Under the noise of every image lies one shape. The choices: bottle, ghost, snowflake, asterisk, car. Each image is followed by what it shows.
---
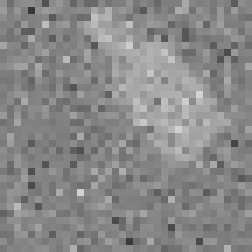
bottle
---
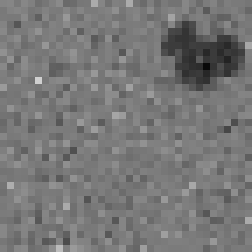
car
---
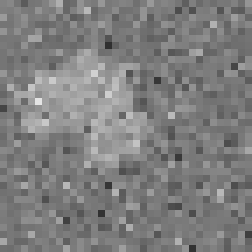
car
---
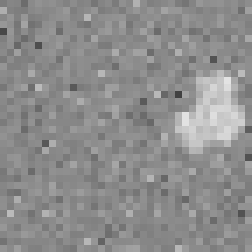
car
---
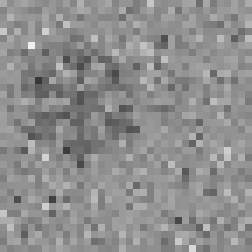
snowflake
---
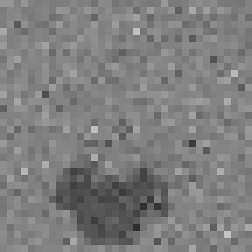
car
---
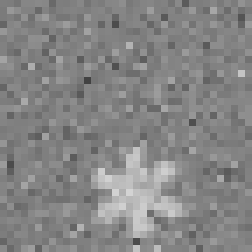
asterisk
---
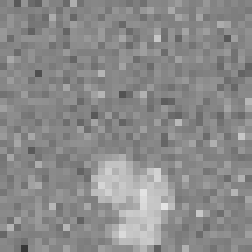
car
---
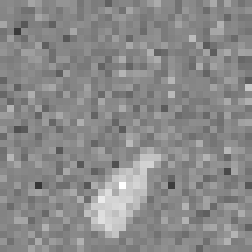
bottle
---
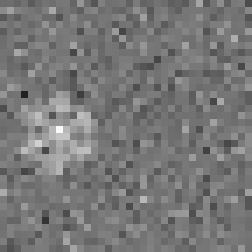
snowflake
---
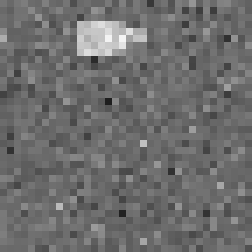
bottle
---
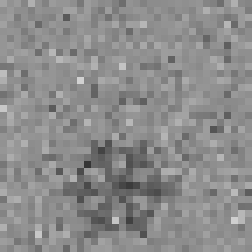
snowflake
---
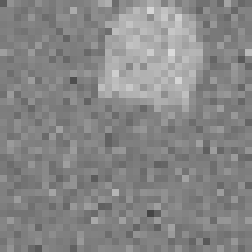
ghost
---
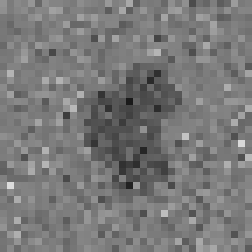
car
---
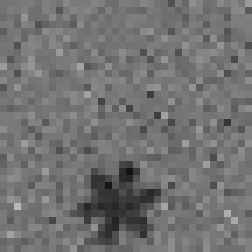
asterisk
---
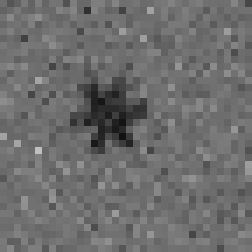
asterisk
